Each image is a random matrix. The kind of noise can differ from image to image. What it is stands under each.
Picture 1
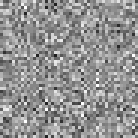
low rank plus noise
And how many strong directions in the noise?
three or four
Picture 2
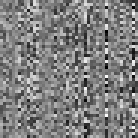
columns of uneven size
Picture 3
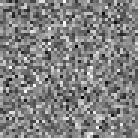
independent entries
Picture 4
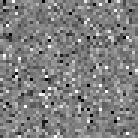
heavy tails
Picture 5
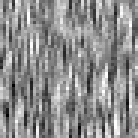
streaked along the columns
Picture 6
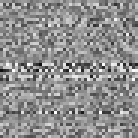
rows of uneven size
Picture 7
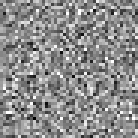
low rank plus noise
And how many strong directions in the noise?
five to eight
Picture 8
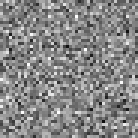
independent entries
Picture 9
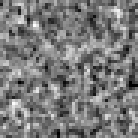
blotchy
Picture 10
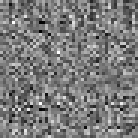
low rank plus noise
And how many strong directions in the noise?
five to eight
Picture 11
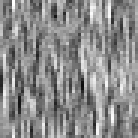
streaked along the columns
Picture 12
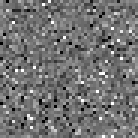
heavy tails
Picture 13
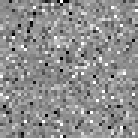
heavy tails
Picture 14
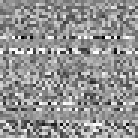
rows of uneven size
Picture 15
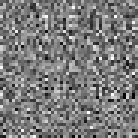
low rank plus noise
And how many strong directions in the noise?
three or four
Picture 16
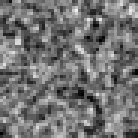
blotchy
